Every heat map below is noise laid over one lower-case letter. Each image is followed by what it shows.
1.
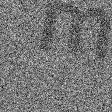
m
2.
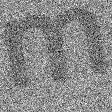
m
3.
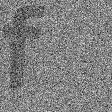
f
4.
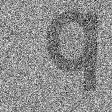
q
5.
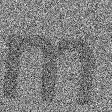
m
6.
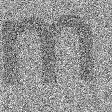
m
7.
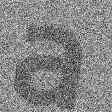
a
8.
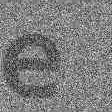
e
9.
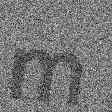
m
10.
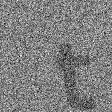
t
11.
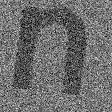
n
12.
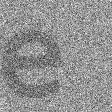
e
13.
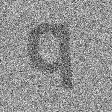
q
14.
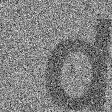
d
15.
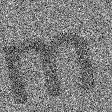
m
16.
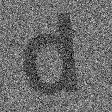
d
